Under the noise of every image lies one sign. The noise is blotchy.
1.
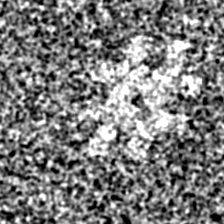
hash sign
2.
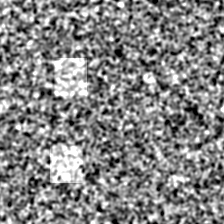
colon
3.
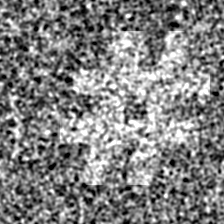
hash sign
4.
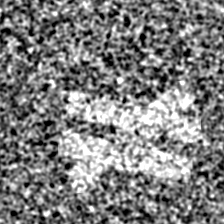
not-equal sign
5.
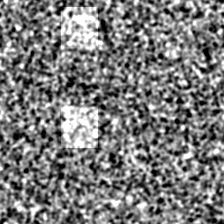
colon
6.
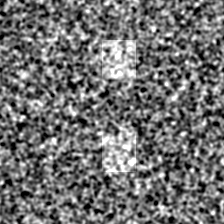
colon
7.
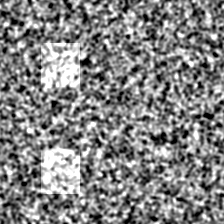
colon
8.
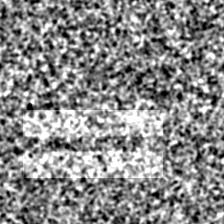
equals sign
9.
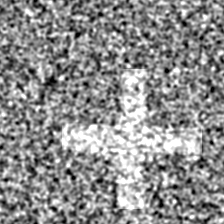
plus sign
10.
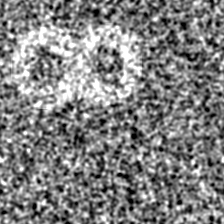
infinity sign
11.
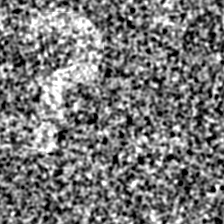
question mark
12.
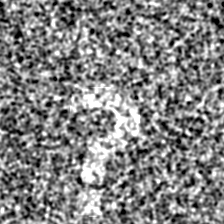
question mark
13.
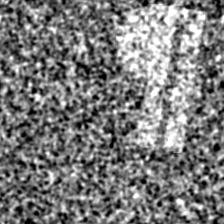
pilcrow
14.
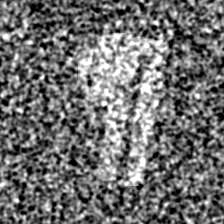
pilcrow
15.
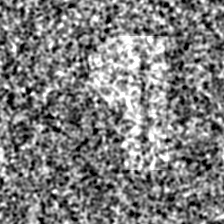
pilcrow
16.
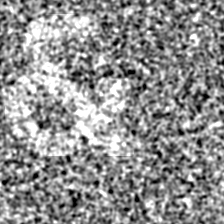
ampersand
